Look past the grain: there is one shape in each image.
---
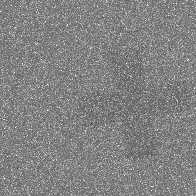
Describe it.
dark cross
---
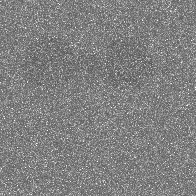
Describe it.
dark dumbbell
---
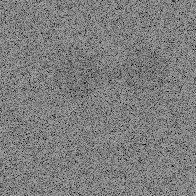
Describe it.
dark dumbbell
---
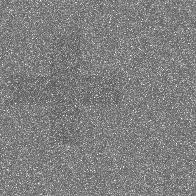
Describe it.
dark cross
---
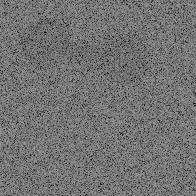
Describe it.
dark dumbbell
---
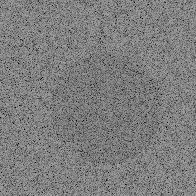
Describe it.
dark disc
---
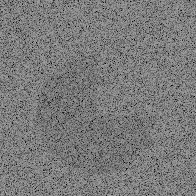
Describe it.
dark disc with a wedge cut out
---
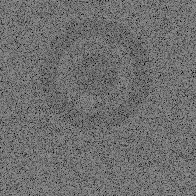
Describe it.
dark bullseye
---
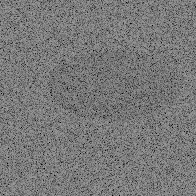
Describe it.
dark ellipse
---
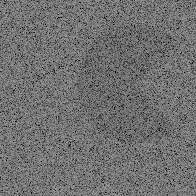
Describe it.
dark disc with a wedge cut out
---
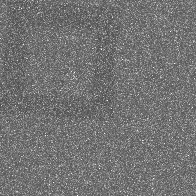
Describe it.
dark square frame
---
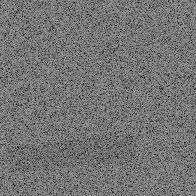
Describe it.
dark bar
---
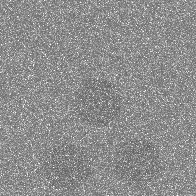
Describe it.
dark three dots
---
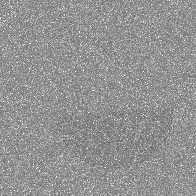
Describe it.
dark half disc
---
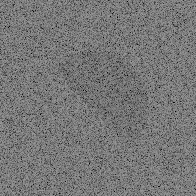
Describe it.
dark half disc
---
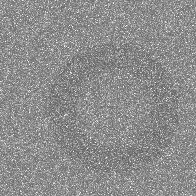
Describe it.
dark ring
